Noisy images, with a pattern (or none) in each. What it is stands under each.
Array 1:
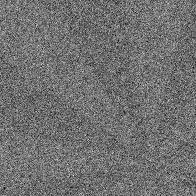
spokes from one point
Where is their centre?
bottom right
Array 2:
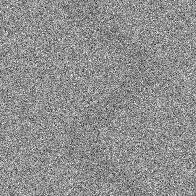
a wavy band
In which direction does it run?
top to bottom
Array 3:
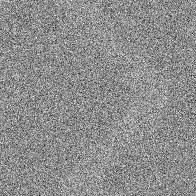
a wavy band
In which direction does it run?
top to bottom
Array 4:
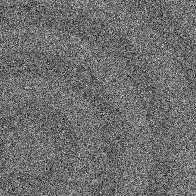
rings round one point
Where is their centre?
bottom left
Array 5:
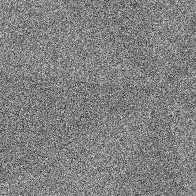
spokes from one point
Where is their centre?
middle right
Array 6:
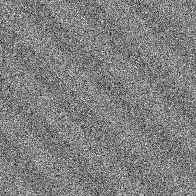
diagonal stripes
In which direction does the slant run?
top left to bottom right
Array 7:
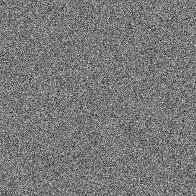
only noise
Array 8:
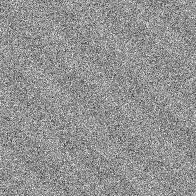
diagonal stripes
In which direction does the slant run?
top left to bottom right
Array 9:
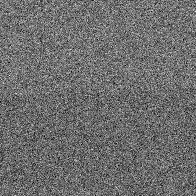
a sharp edge
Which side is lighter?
top
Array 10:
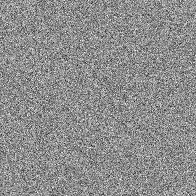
only noise
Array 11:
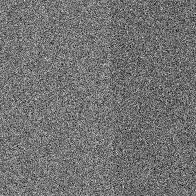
a sharp edge
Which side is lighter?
left
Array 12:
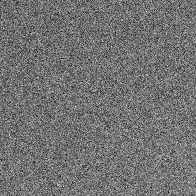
a smooth slope
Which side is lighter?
bottom right
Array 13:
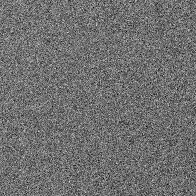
a smooth slope
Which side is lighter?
top left
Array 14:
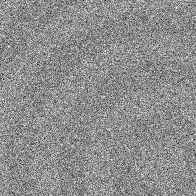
rings round one point
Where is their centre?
bottom right
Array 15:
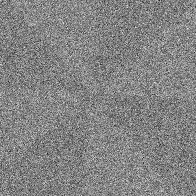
spokes from one point
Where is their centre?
centre
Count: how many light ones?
4
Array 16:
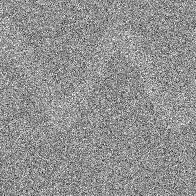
a wavy band
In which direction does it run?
left to right
